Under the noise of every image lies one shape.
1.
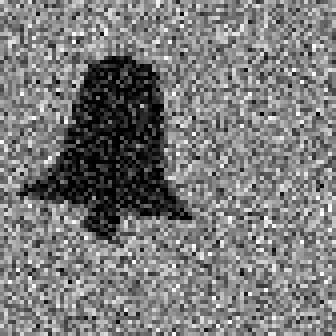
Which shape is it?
bell
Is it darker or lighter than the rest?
darker
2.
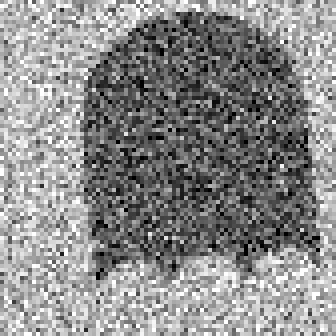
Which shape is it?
ghost
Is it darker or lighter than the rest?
darker
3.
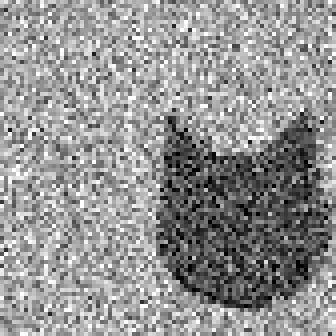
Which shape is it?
cat's head
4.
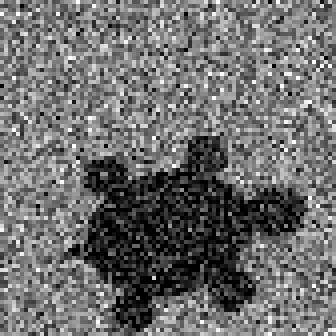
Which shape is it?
turtle
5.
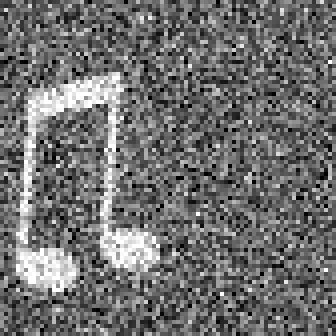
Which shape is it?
pair of musical notes
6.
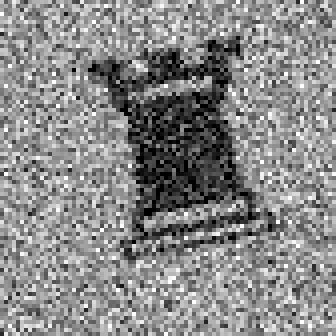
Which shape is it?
chess rook
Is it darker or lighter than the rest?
darker
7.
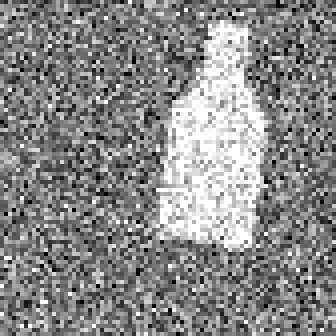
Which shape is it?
bottle
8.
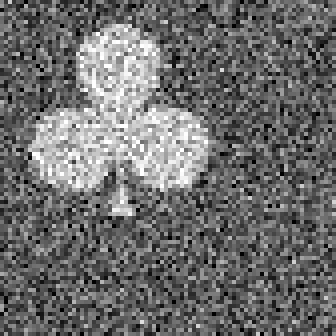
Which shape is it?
club
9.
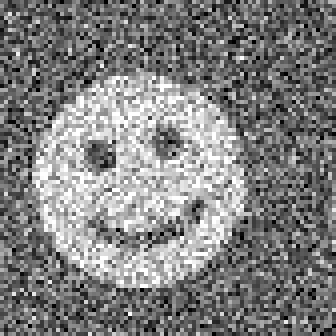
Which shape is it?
smiling face
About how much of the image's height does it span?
two thirds
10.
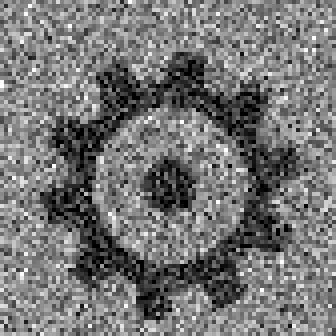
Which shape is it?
gear
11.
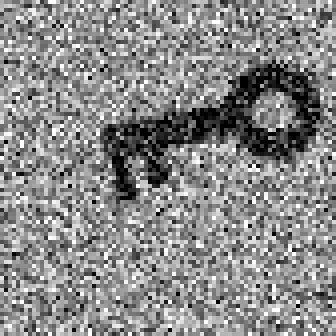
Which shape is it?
key
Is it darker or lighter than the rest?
darker
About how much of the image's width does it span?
two thirds
